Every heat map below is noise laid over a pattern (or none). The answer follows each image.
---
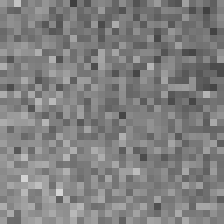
a smooth slope
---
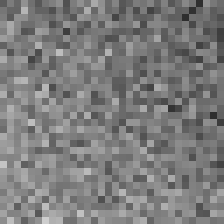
a smooth slope
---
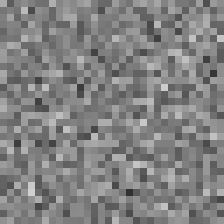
only noise
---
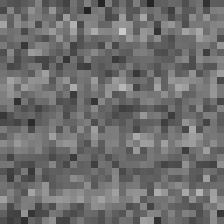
horizontal stripes
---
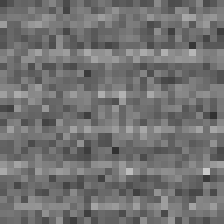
horizontal stripes
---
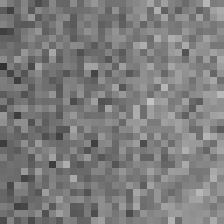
a smooth slope
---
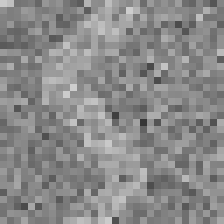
a wavy band
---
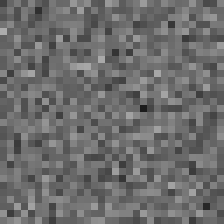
only noise
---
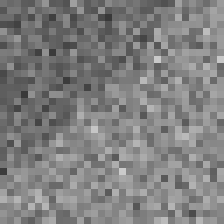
a sharp edge
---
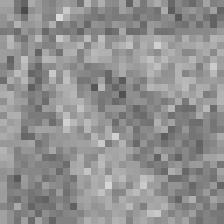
spokes from one point
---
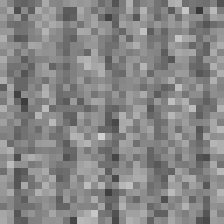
vertical stripes
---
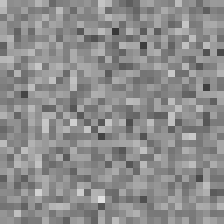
only noise
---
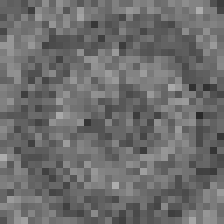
rings round one point
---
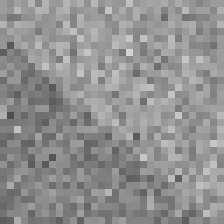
a sharp edge
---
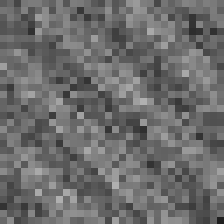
diagonal stripes
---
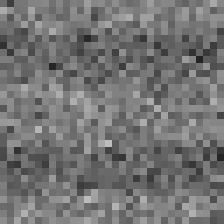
horizontal stripes
